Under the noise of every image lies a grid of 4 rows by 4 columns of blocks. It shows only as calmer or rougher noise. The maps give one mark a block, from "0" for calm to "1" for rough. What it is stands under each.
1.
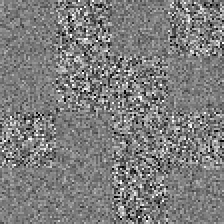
0101
0110
1011
0010
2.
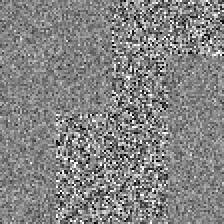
0011
0010
0110
0110
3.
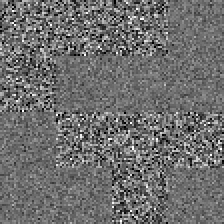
1110
1000
0111
0010
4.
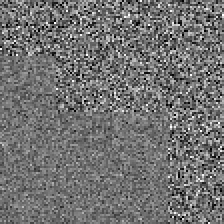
1111
0111
0001
0001
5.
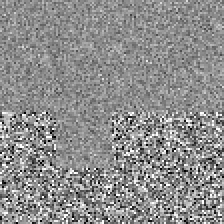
0000
0000
1011
1111
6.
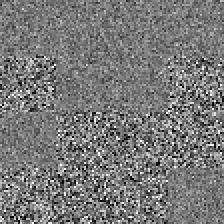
0000
1001
0111
1110
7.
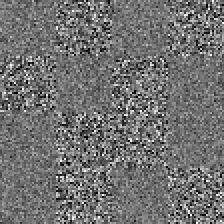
0101
1010
0110
0101
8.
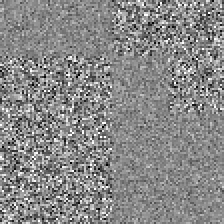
0011
1101
1100
1100
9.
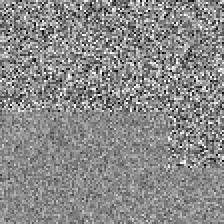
1111
1111
0001
0000
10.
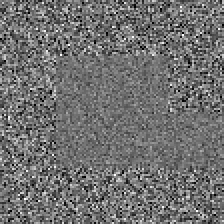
1111
1001
1000
1111
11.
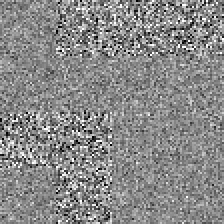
0111
0000
1100
0100
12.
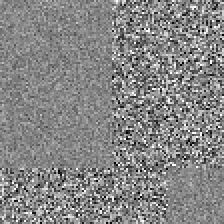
0011
0011
0011
1110
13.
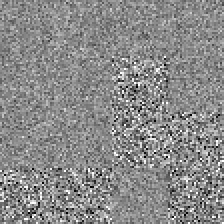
0000
0010
0011
1101
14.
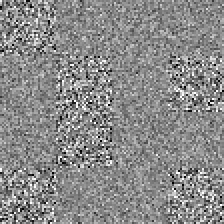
1000
0101
0100
1001
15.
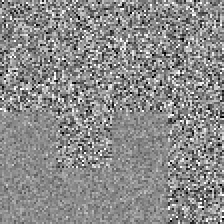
1111
1111
0101
0001
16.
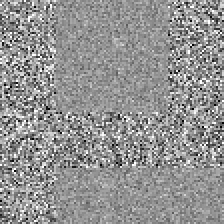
1001
1001
1111
1000
